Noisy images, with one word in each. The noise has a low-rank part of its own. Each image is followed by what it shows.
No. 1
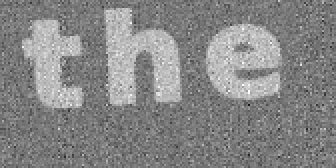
the
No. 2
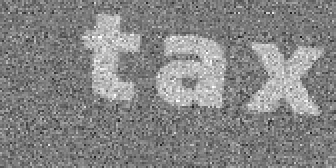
tax
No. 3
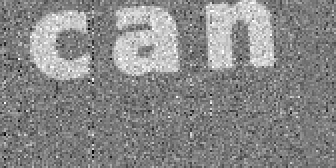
can
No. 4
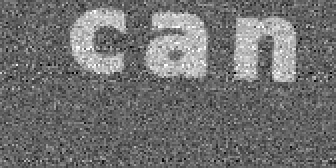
can
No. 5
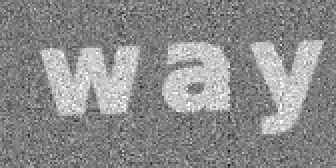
way
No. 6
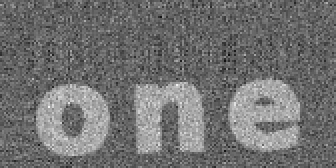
one
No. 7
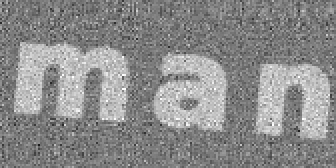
man
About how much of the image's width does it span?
nearly all
